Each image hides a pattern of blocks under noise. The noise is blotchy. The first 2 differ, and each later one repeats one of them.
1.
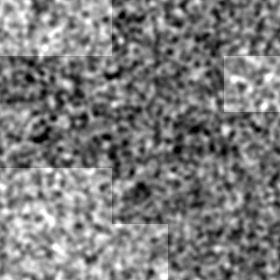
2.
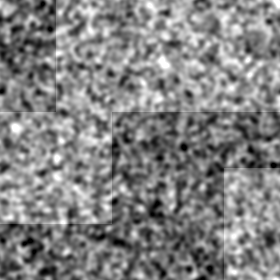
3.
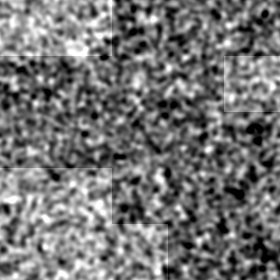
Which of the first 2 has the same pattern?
1
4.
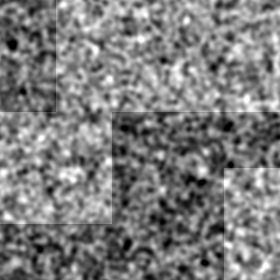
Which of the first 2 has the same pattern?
2
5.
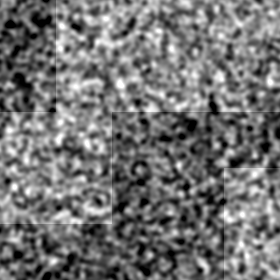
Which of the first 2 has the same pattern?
2
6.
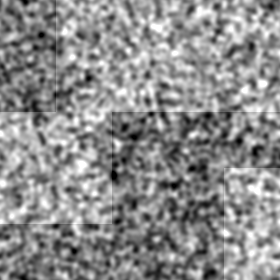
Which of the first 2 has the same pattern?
2
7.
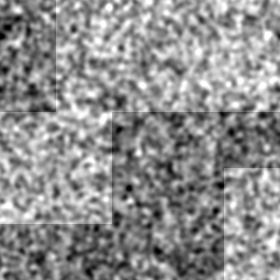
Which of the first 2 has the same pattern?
2
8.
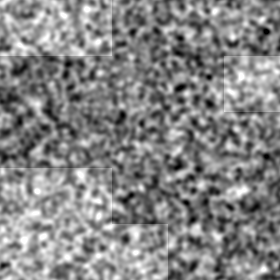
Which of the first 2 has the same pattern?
1
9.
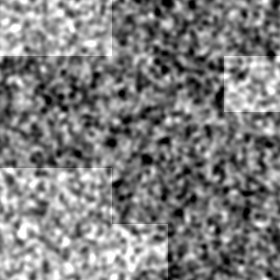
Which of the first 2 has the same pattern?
1
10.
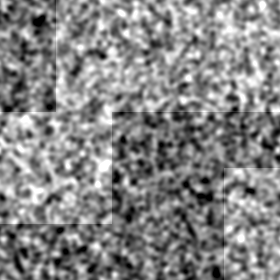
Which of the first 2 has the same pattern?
2
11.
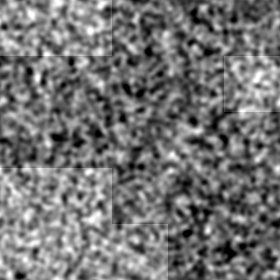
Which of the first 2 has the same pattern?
1
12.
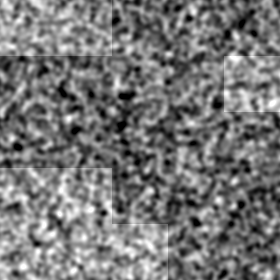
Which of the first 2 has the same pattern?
1
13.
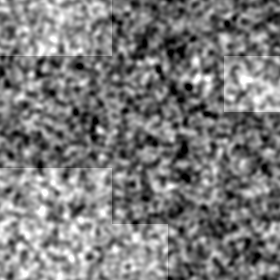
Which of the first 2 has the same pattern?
1
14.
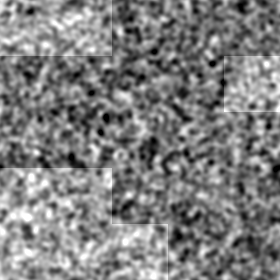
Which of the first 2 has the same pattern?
1
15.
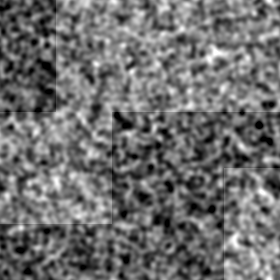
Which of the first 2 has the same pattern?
2
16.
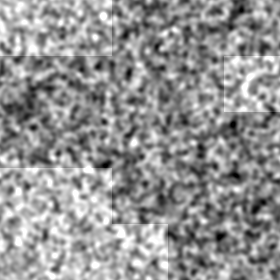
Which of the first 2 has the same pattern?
1
